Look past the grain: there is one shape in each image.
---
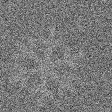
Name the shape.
snowflake
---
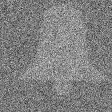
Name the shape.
bell
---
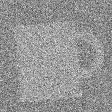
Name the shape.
cup
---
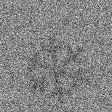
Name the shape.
snowflake
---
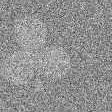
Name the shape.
club
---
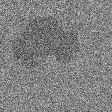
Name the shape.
car
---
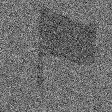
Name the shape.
flag
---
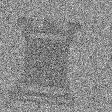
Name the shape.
chess rook
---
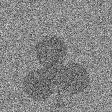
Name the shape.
club
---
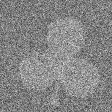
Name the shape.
club
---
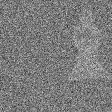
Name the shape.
chess bishop
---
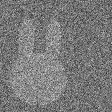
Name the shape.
rabbit's head
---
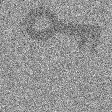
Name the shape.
key
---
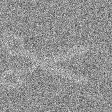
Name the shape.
pair of scissors
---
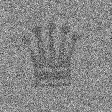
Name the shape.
chess queen
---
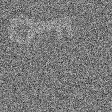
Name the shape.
key
